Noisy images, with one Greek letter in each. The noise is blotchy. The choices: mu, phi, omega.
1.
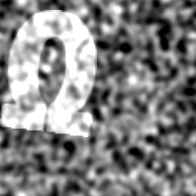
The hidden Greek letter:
omega
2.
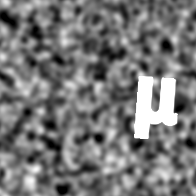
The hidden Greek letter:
mu
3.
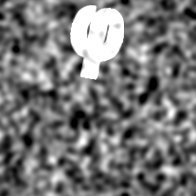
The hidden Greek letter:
phi
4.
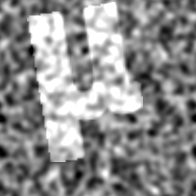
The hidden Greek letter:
mu
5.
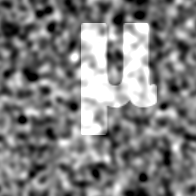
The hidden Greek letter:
mu
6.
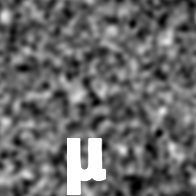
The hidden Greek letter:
mu
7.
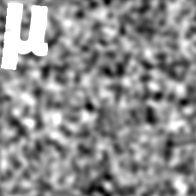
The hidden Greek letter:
mu
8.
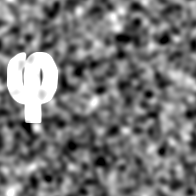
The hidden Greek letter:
phi
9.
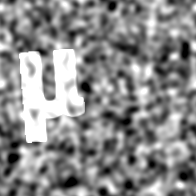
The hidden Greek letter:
mu
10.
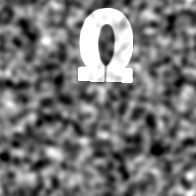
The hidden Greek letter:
omega
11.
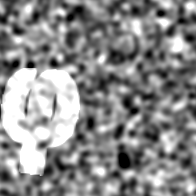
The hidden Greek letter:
phi
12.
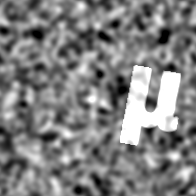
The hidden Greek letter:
mu
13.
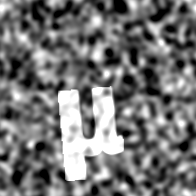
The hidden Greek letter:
mu
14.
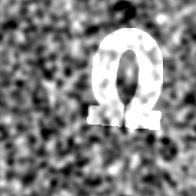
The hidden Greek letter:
omega
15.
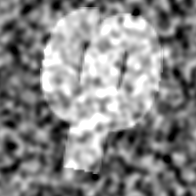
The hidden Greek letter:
phi
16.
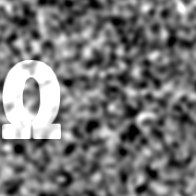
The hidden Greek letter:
omega
